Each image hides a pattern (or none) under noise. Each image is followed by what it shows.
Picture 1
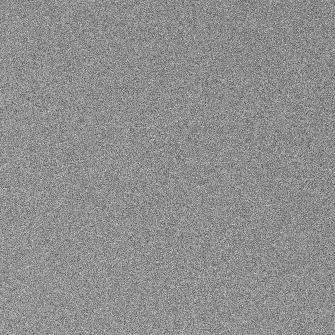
a smooth slope
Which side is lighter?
bottom left
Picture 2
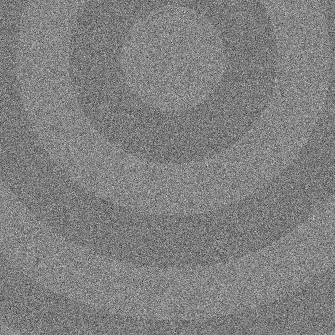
rings round one point
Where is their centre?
top middle
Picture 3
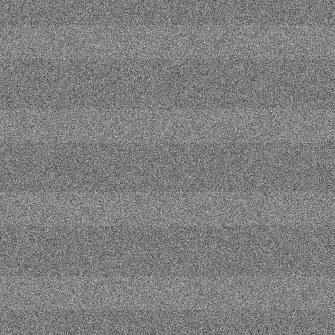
horizontal stripes
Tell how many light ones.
4
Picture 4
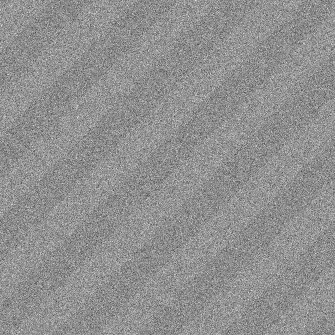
diagonal stripes
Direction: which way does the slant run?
bottom left to top right
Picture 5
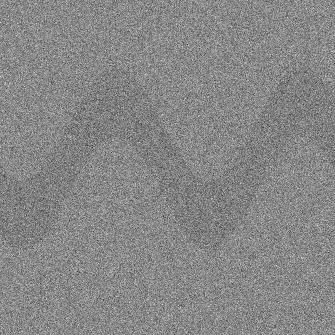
a wavy band
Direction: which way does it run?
left to right
